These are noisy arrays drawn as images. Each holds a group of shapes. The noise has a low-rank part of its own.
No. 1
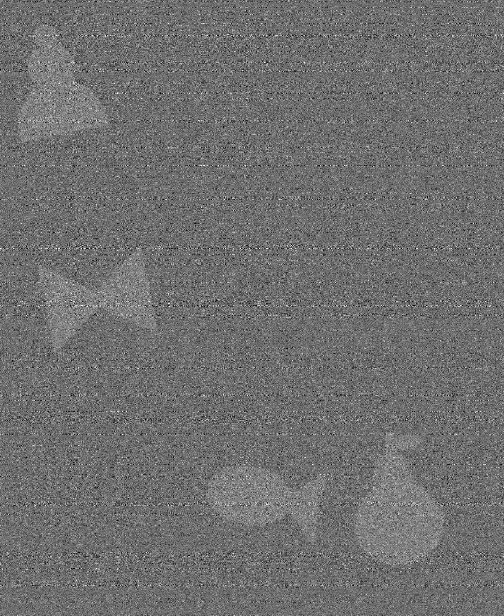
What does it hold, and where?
top left: chess pawn; middle left: bow tie; bottom middle: fish; bottom right: pear
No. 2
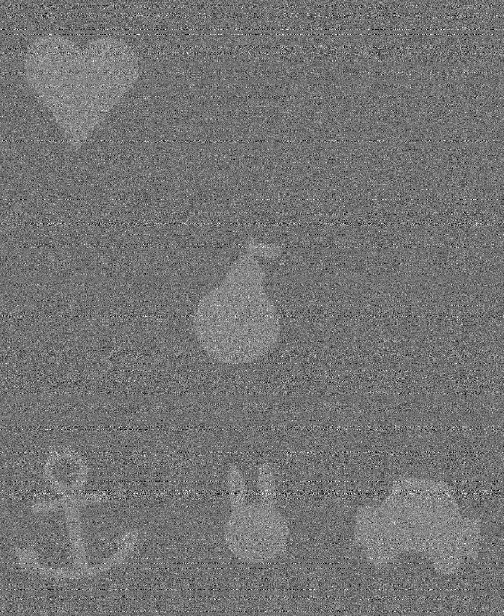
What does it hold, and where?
top left: heart; centre: pear; bottom left: anchor; bottom middle: rabbit's head; bottom right: car
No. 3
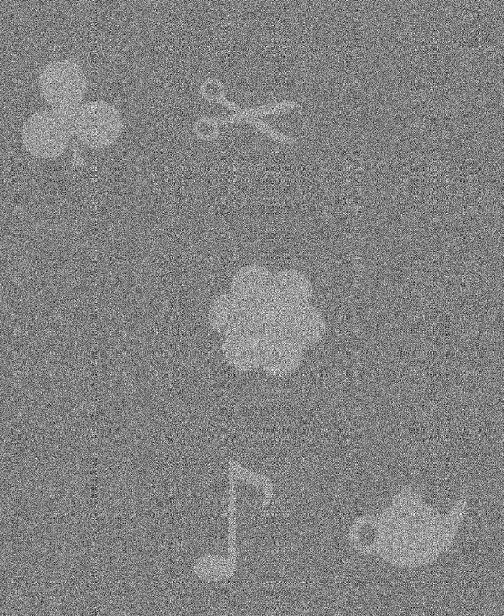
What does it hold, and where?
top left: club; top middle: pair of scissors; centre: flower; bottom middle: musical note; bottom right: teapot
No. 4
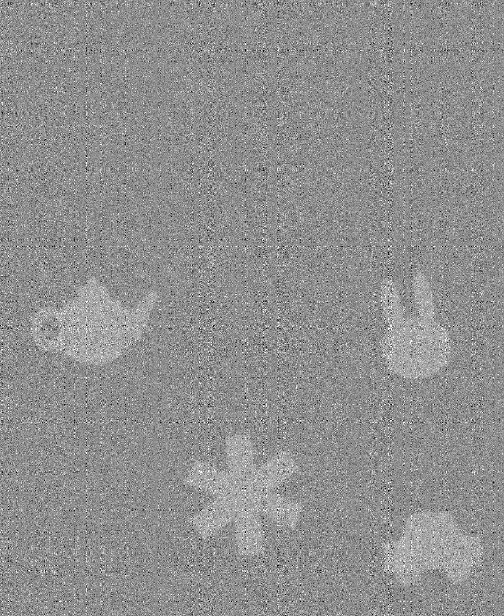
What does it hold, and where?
middle left: teapot; middle right: rabbit's head; bottom middle: asterisk; bottom right: car
